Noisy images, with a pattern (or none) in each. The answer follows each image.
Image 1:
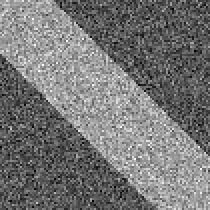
a diagonal band
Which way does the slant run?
top left to bottom right
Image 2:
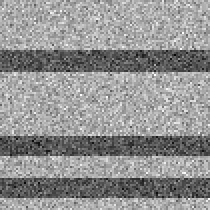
bands of rows
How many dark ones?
3
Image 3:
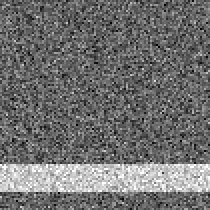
one band of rows
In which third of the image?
bottom
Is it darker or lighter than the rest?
lighter
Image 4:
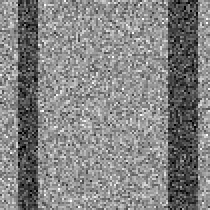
bands of columns
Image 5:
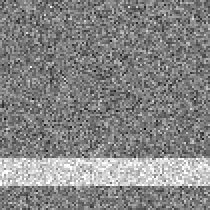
one band of rows
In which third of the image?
bottom
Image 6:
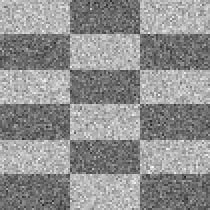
a checkerboard
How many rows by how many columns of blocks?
6 by 3
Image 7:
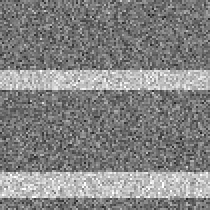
bands of rows
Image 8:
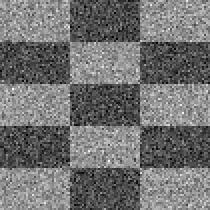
a checkerboard
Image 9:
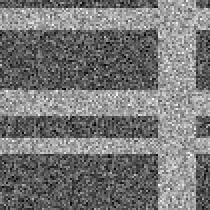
bands of rows crossing bands of columns
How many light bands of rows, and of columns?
3 and 1
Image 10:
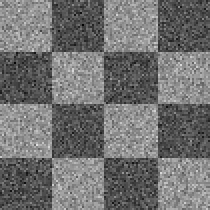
a checkerboard
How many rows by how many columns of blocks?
4 by 4
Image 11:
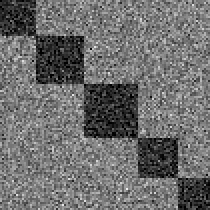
blocks along the diagonal
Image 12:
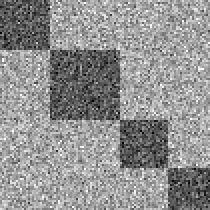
blocks along the diagonal
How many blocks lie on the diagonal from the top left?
4
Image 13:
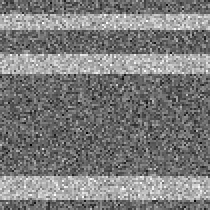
bands of rows
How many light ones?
3
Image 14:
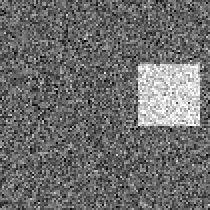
one block
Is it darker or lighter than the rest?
lighter
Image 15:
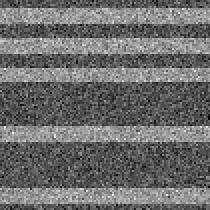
bands of rows
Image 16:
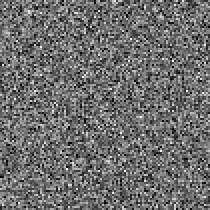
only noise
